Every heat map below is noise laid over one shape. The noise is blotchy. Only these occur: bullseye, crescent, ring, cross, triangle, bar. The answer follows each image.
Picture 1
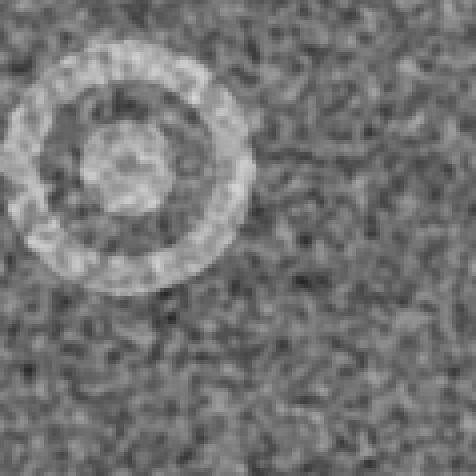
bullseye
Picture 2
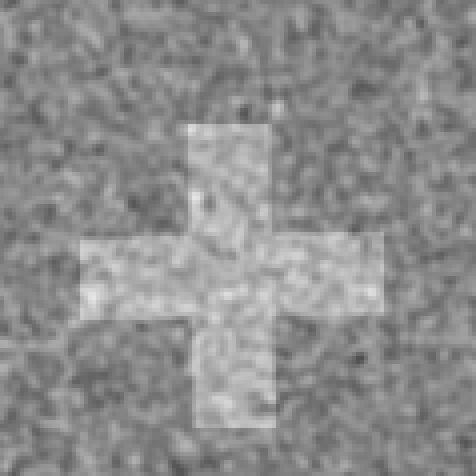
cross
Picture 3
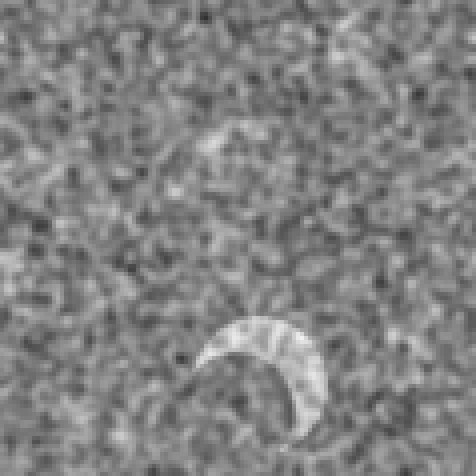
crescent
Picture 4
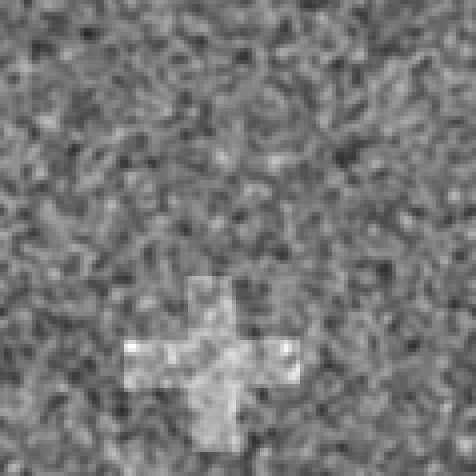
cross
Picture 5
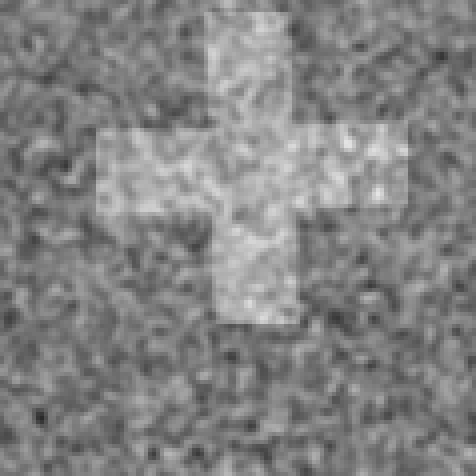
cross
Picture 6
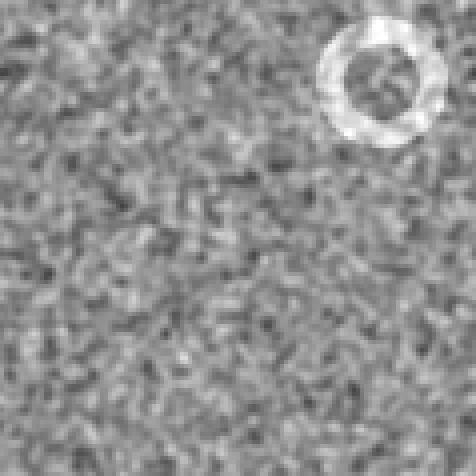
ring
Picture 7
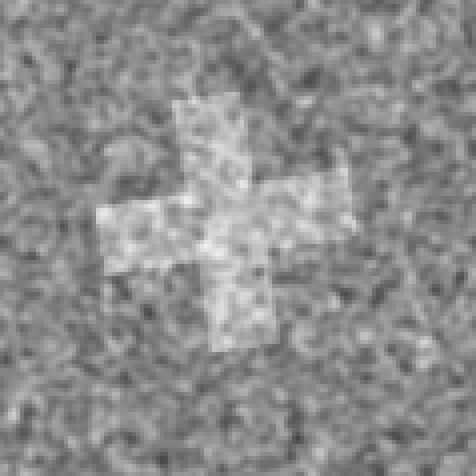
cross
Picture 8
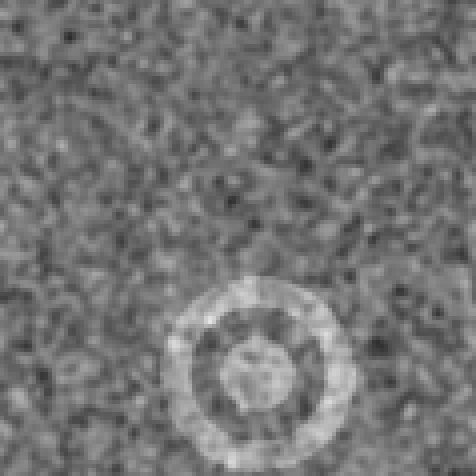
bullseye
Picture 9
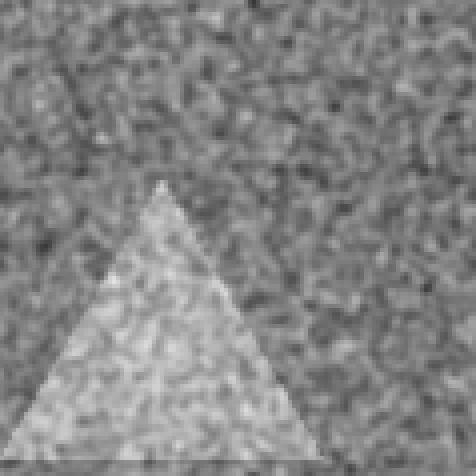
triangle
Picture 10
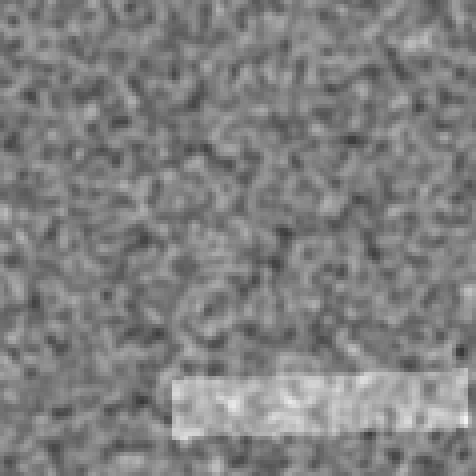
bar
